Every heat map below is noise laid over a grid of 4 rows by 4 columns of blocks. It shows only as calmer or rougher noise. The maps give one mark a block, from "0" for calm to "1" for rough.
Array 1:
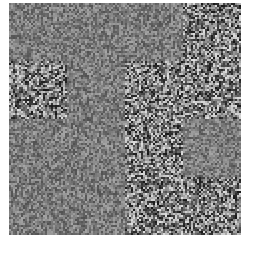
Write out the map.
0001
1011
0010
0011
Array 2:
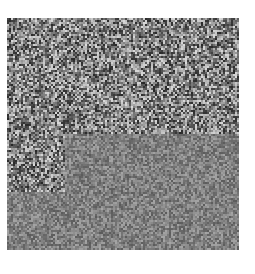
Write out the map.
1111
1111
1000
0000
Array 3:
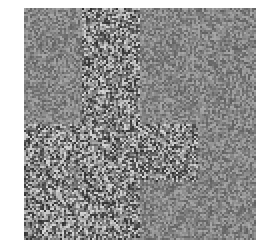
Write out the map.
0100
0100
1110
1100
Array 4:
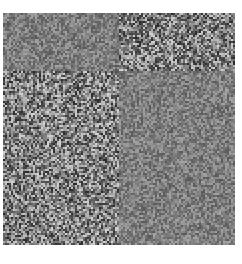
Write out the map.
0011
1100
1100
1100
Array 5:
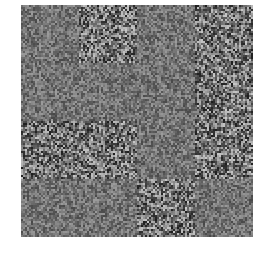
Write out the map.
0101
0001
1101
0010
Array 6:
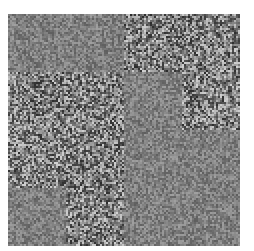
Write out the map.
0011
1101
1100
0100
